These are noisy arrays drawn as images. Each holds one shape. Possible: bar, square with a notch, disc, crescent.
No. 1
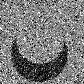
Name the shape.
crescent
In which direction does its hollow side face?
up
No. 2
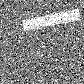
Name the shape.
bar
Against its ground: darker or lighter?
lighter
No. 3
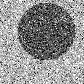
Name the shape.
disc
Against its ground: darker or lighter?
darker
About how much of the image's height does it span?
two thirds
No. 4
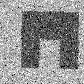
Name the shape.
square with a notch
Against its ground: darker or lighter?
darker
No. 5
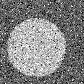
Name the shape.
disc
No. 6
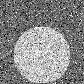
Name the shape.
disc
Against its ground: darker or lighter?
lighter
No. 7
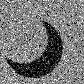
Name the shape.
crescent
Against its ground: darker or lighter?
darker
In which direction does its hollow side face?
up and left
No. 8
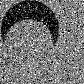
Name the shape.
crescent
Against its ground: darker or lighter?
darker
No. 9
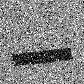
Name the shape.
bar
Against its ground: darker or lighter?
darker
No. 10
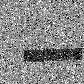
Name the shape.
bar
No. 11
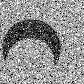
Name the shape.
crescent
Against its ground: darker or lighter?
darker
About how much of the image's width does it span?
two thirds
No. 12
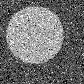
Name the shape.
disc
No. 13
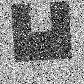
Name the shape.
square with a notch
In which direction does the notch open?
up
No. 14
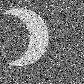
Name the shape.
crescent
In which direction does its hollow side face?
left
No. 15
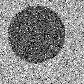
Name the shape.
disc
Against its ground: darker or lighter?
darker
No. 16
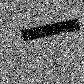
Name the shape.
bar
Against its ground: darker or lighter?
darker
